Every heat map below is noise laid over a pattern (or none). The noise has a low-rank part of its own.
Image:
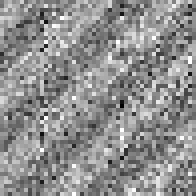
diagonal stripes
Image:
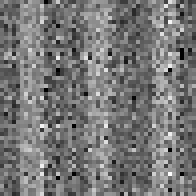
vertical stripes
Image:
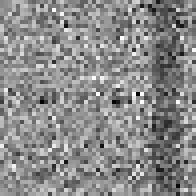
one vertical stripe
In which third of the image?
right
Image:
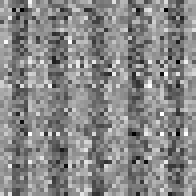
vertical stripes
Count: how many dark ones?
5
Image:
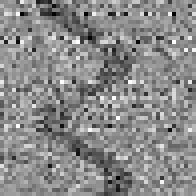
a wavy band
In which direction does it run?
top to bottom
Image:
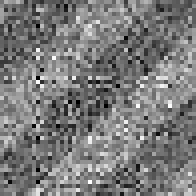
diagonal stripes
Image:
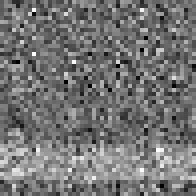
one horizontal stripe
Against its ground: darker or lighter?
lighter
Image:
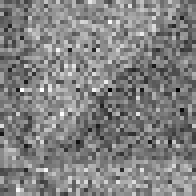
spokes from one point
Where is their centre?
bottom left
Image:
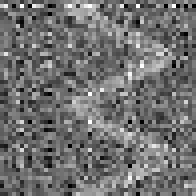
a wavy band
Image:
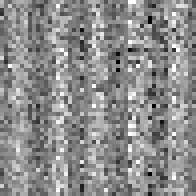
vertical stripes
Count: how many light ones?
5
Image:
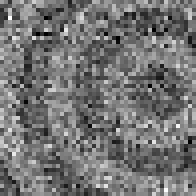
rings round one point
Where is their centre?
middle right
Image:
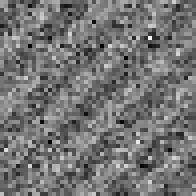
diagonal stripes
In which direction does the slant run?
bottom left to top right
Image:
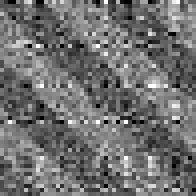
diagonal stripes
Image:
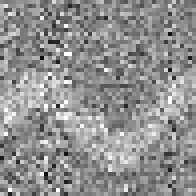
a wavy band
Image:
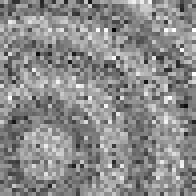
rings round one point
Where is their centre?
bottom left
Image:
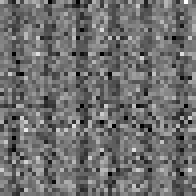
vertical stripes
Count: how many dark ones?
6
